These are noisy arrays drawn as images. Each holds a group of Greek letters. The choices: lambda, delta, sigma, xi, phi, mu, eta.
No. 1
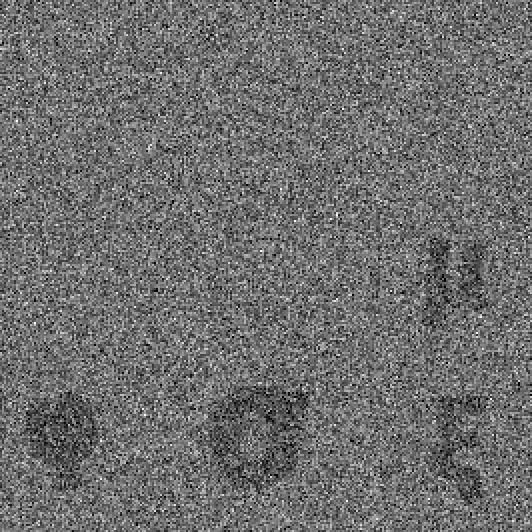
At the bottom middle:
sigma
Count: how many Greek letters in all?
4
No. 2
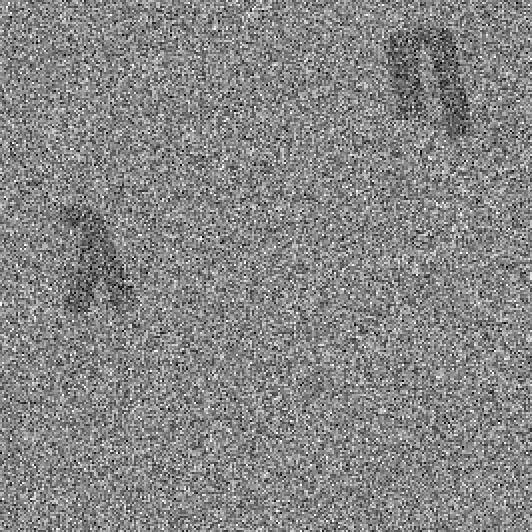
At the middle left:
lambda
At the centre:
nothing
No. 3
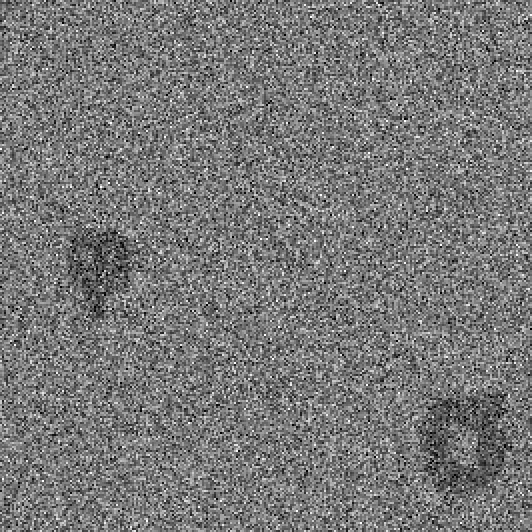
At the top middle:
nothing
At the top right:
nothing
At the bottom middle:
nothing
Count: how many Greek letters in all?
2
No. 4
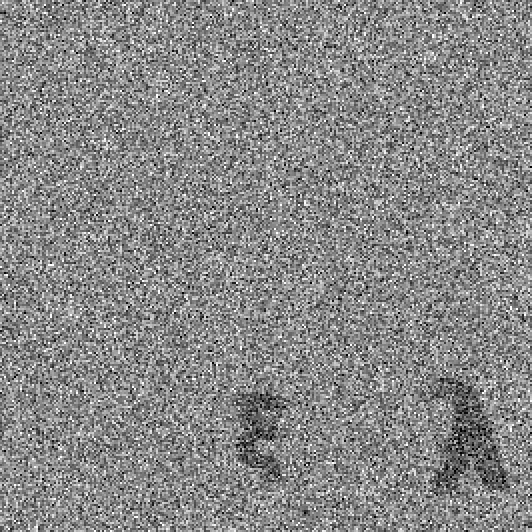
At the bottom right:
lambda
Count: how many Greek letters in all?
2
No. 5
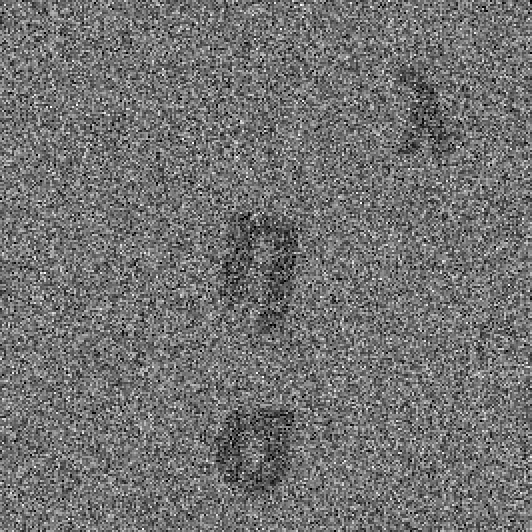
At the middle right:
nothing
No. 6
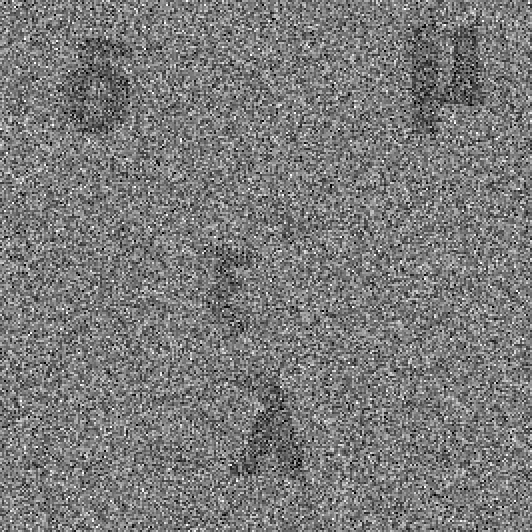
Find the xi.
centre
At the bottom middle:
lambda
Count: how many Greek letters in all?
4
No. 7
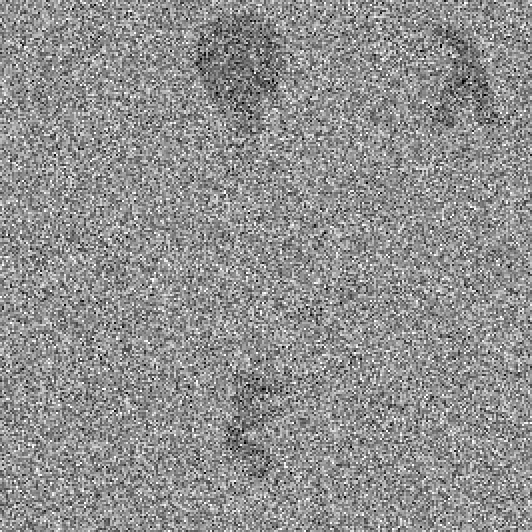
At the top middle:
phi
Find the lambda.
top right
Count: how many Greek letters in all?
3
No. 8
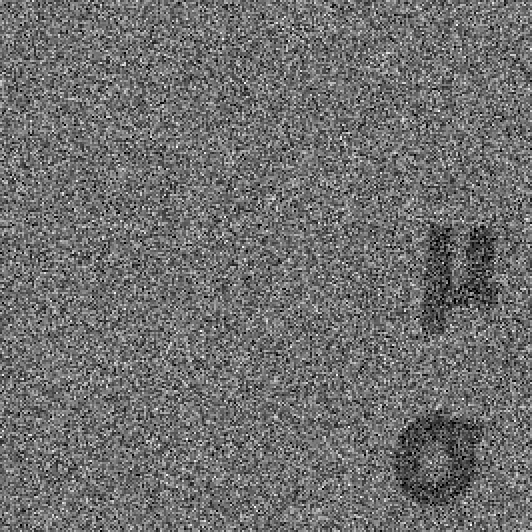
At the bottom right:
sigma
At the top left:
nothing
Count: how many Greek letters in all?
2
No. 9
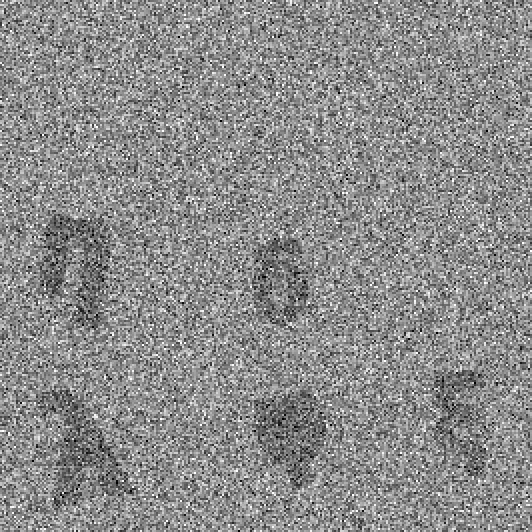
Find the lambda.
bottom left
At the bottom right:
xi
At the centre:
delta
